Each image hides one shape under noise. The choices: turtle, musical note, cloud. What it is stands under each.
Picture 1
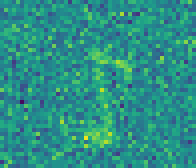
musical note
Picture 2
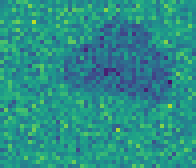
cloud
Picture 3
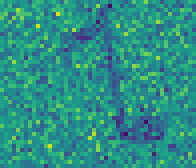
musical note
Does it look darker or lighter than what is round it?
darker
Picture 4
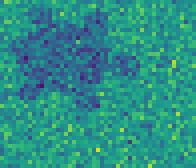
turtle
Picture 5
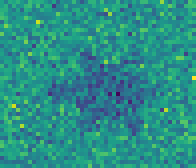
turtle
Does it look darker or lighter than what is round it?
darker
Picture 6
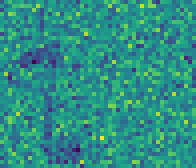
musical note
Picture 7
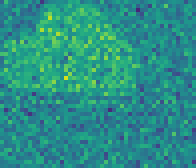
cloud
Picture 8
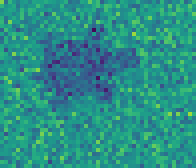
turtle
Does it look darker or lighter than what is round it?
darker
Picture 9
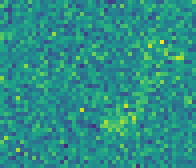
musical note
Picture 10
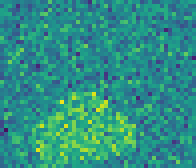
cloud
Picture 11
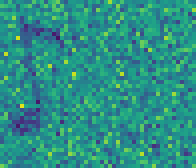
musical note
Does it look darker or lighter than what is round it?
darker
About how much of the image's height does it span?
two thirds
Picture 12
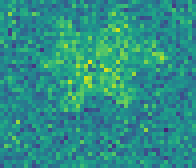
turtle
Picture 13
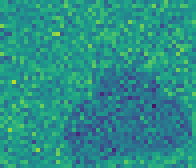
cloud
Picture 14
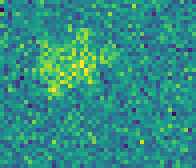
turtle
